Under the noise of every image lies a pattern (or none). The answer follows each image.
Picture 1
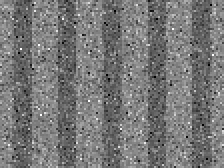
vertical stripes
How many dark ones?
5
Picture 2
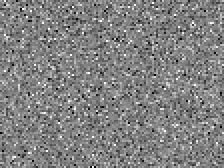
only noise
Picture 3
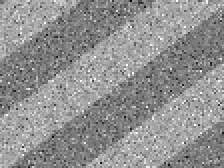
diagonal stripes
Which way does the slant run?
bottom left to top right
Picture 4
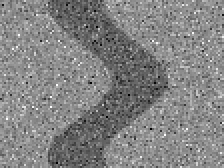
a wavy band
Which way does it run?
top to bottom
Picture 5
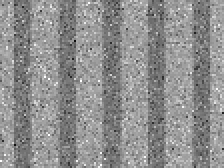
vertical stripes
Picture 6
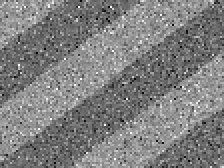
diagonal stripes
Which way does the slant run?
bottom left to top right
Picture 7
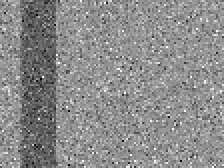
one vertical stripe
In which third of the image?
left
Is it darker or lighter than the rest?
darker
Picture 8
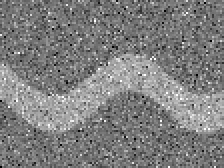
a wavy band
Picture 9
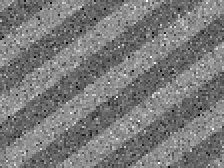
diagonal stripes
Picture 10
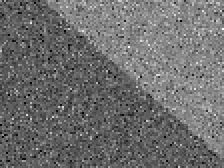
a sharp edge
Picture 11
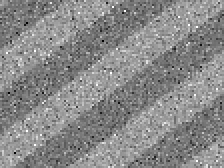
diagonal stripes
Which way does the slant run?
bottom left to top right
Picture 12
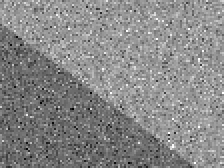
a sharp edge
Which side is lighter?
top right
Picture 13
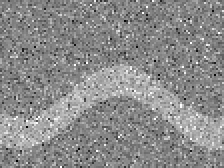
a wavy band
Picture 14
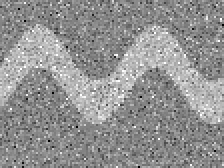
a wavy band
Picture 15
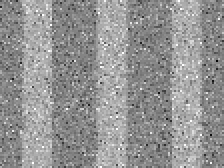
vertical stripes
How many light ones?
3
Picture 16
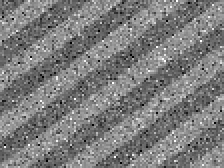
diagonal stripes
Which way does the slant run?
bottom left to top right
